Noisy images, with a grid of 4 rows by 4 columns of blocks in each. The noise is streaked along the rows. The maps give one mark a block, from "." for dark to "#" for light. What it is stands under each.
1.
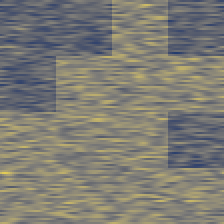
. . # .
. # # #
# # # .
# # # #
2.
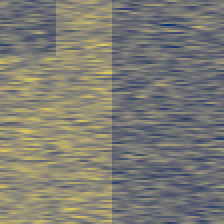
. # . .
# # . .
# # . .
# # . .
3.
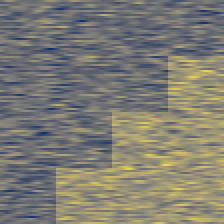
. . . .
. . . #
. . # #
. # # #
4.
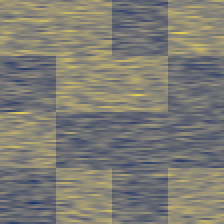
# # . #
. # # .
# . . .
. # . #
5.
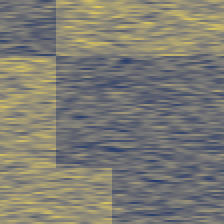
. # # #
# . . .
# . . .
# # . .
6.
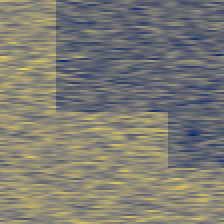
# . . .
# . . .
# # # .
# # # #
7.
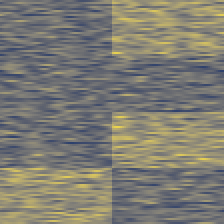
. . # #
. . . .
. . # #
# # . .
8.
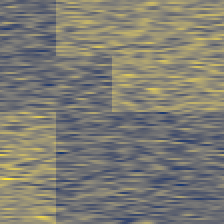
. # # #
. . # #
# . . .
# . . .
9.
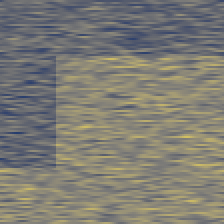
. . . .
. # # #
. # # #
# # # #
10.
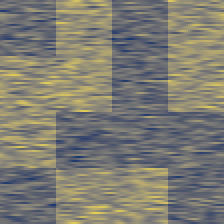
. # . #
# # . #
# . . .
. # # .
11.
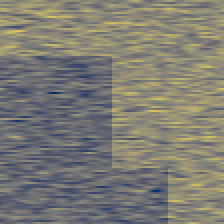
# # # #
. . # #
. . # #
. . . #
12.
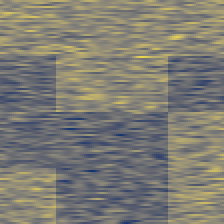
# # # #
. # # .
. . . #
# . . #
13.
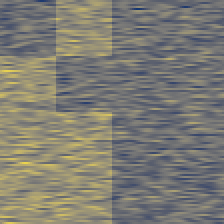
. # . .
# . . .
# # . .
# # . .
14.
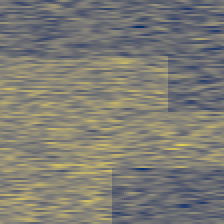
. . . .
# # # .
# # # #
# # . .
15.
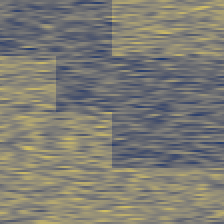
. . # #
# . . .
# # . .
# # # #
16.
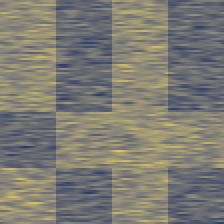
# . # .
# . # .
. # # #
# . # .
